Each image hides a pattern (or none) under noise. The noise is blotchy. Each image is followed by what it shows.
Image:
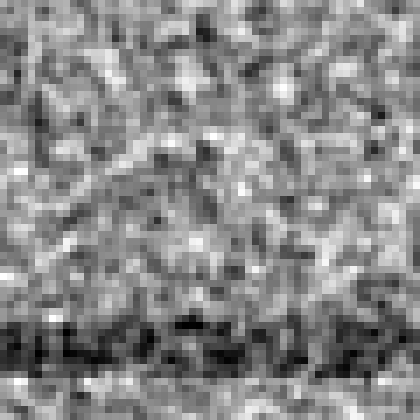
one horizontal stripe
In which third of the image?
bottom
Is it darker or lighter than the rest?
darker
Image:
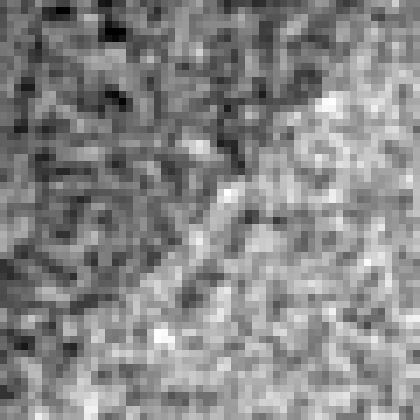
a sharp edge
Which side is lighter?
bottom right
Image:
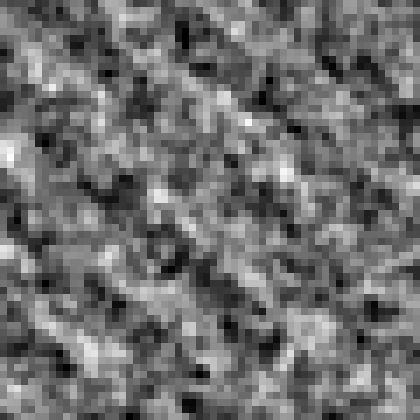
diagonal stripes
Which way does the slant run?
top left to bottom right
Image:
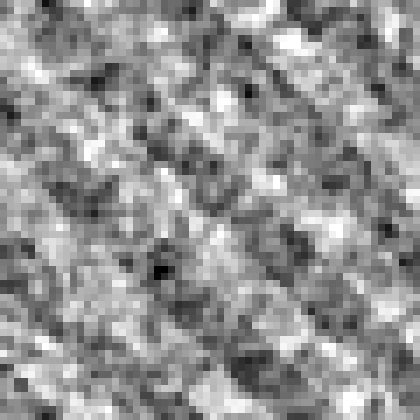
diagonal stripes
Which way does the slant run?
top left to bottom right
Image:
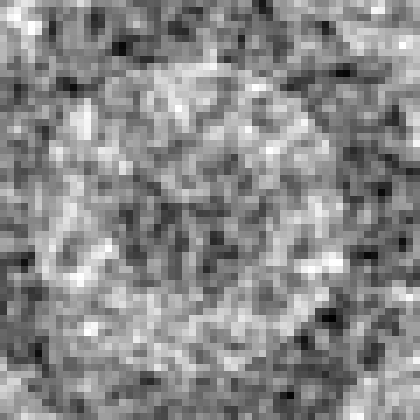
rings round one point
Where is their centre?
centre
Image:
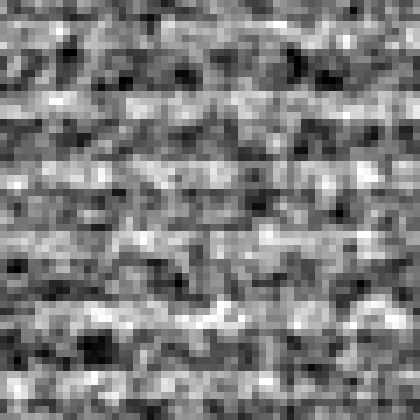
horizontal stripes
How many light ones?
6
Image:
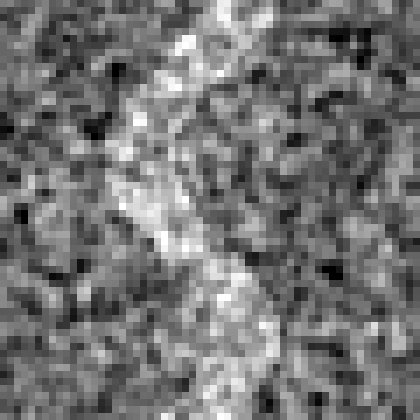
a wavy band
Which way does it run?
top to bottom
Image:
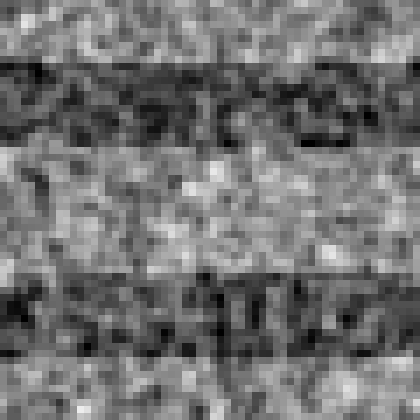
horizontal stripes
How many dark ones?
2
